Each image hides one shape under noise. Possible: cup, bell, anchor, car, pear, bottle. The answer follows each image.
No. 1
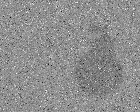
pear
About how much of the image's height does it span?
two thirds
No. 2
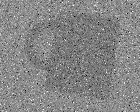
cup
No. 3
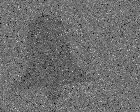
bell
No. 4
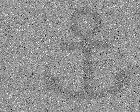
anchor
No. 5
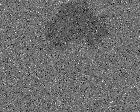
car
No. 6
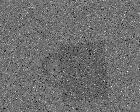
cup
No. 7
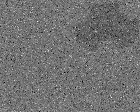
car
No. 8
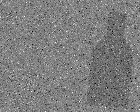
bottle
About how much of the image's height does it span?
nearly all
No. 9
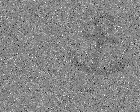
anchor
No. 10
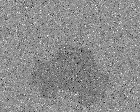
car
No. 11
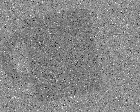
cup
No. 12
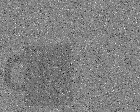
cup
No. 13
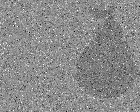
pear
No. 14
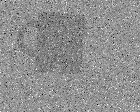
cup
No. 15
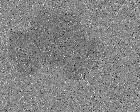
car
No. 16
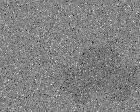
car
